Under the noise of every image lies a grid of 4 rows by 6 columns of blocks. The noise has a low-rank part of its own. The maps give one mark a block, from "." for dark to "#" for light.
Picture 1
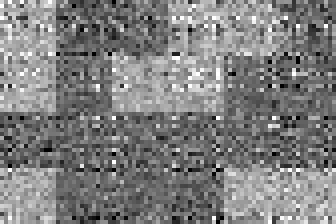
#..##.
#.##..
......
#...##
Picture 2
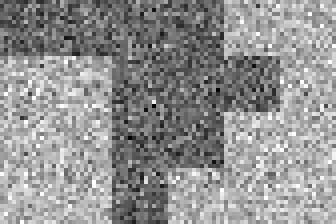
....##
##...#
##..##
##.###
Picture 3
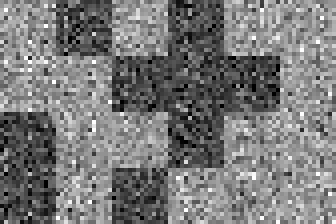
#.#.##
##...#
.##.##
.#.###
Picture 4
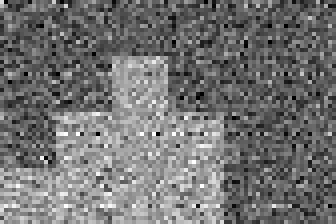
......
..#...
.###..
####..
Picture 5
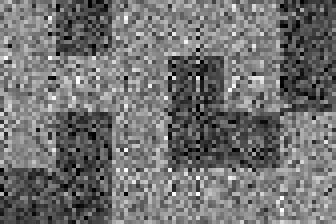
#.###.
###.#.
#.#..#
..####
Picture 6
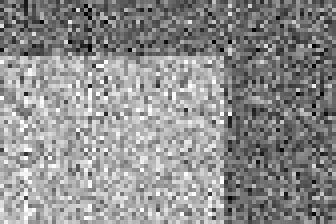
......
####..
####..
####..
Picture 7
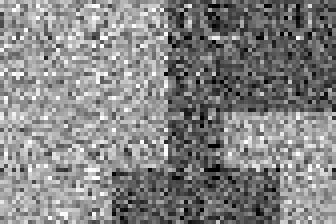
###...
###...
###.##
##...#
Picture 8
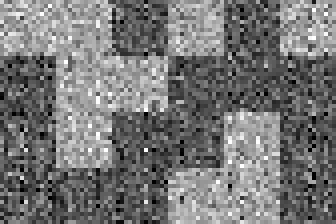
##.#.#
.##...
.#..#.
...##.
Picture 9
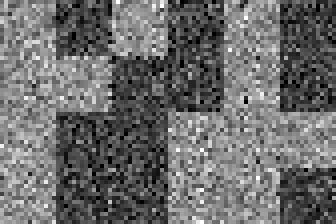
#.#.#.
##..#.
#..###
#..##.
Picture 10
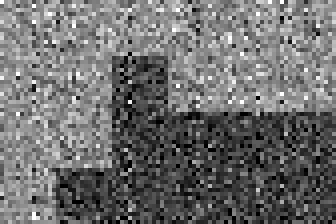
######
##.###
##....
#.....
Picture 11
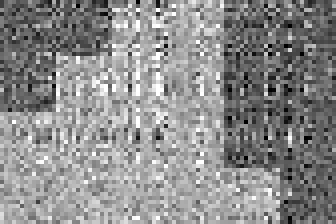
..##..
.###..
####..
#####.
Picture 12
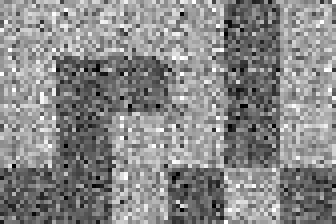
####.#
#..#.#
#.##.#
..#.#.
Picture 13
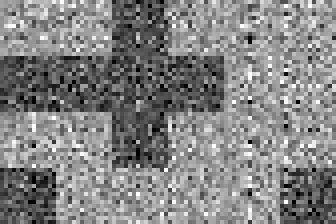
##.###
....##
##.###
.####.
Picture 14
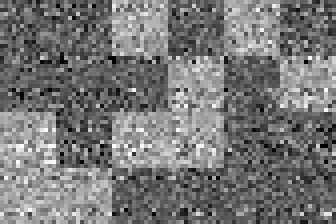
..#.#.
...#.#
#.##..
##....
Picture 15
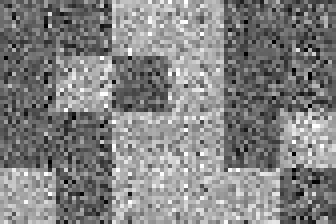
..##..
.#.#..
..##.#
#.###.
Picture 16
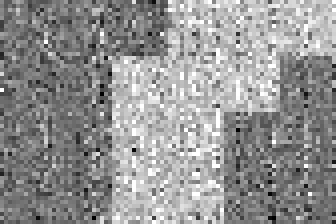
...###
..###.
..##..
..##..
